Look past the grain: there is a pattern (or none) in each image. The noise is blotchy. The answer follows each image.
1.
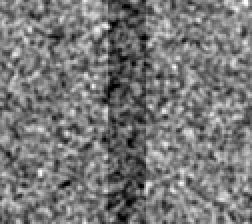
one vertical stripe
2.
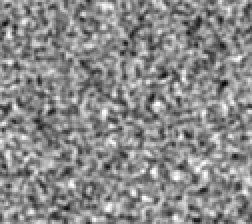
only noise
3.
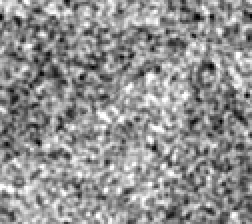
spokes from one point
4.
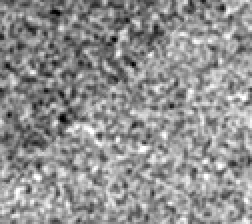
a sharp edge
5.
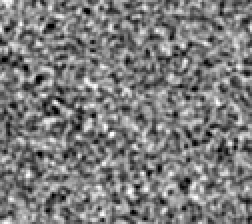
only noise
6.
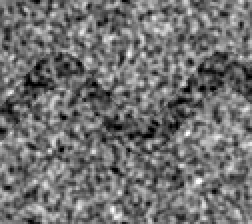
a wavy band
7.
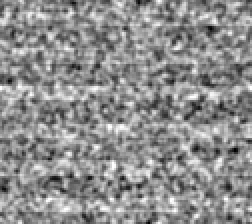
horizontal stripes
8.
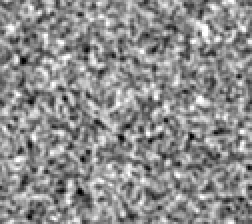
only noise
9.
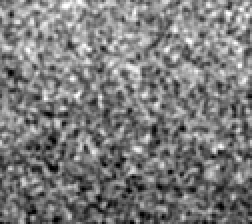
a smooth slope
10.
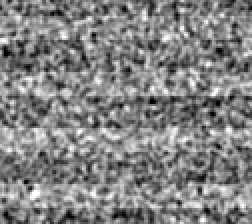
horizontal stripes
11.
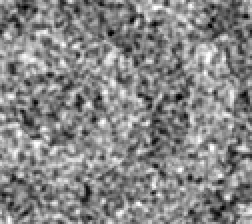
rings round one point
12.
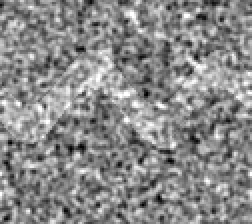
a wavy band
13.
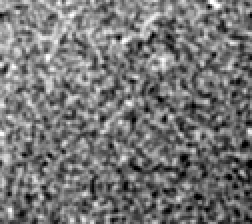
a smooth slope
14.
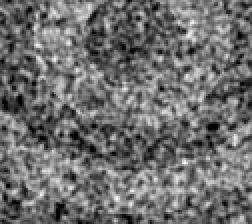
rings round one point
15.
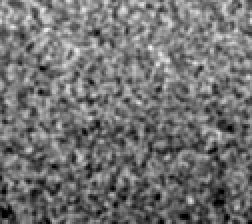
a smooth slope
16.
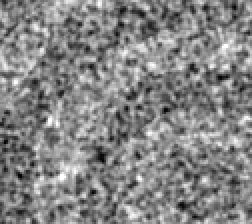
rings round one point
